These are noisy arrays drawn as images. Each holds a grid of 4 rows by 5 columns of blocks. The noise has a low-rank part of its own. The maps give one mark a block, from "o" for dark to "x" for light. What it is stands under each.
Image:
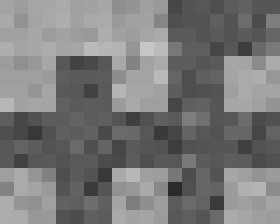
xxxoo
xoxox
ooooo
xoxox
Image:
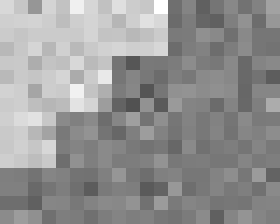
xxxoo
xxooo
xoooo
ooooo
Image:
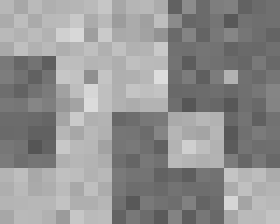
xxxoo
oxxoo
oxoxo
xxoox
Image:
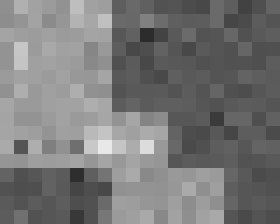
xxooo
xxooo
xxxoo
ooxxo
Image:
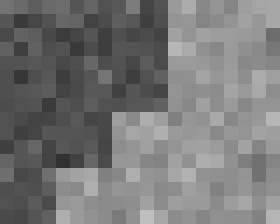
oooxx
oooxx
ooxxx
oxxxx
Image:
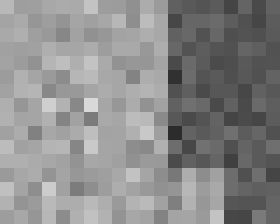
xxxoo
xxxoo
xxxoo
xxxxo
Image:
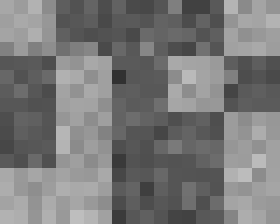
xooox
oxoxo
oxoox
xxoox
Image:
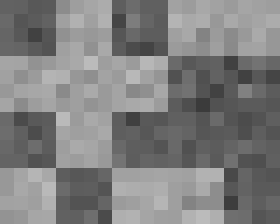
oxoxx
xxxoo
oxooo
xoxxo
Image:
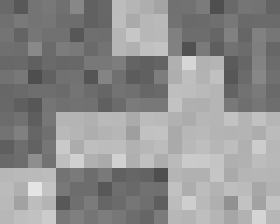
ooxoo
oooxo
oxxxx
xooxx
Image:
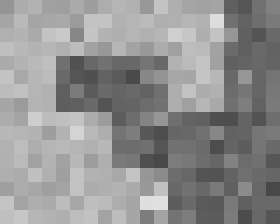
xxxxo
xooxo
xxooo
xxxoo
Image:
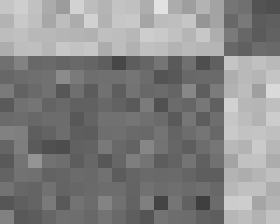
xxxxo
oooox
oooox
oooox
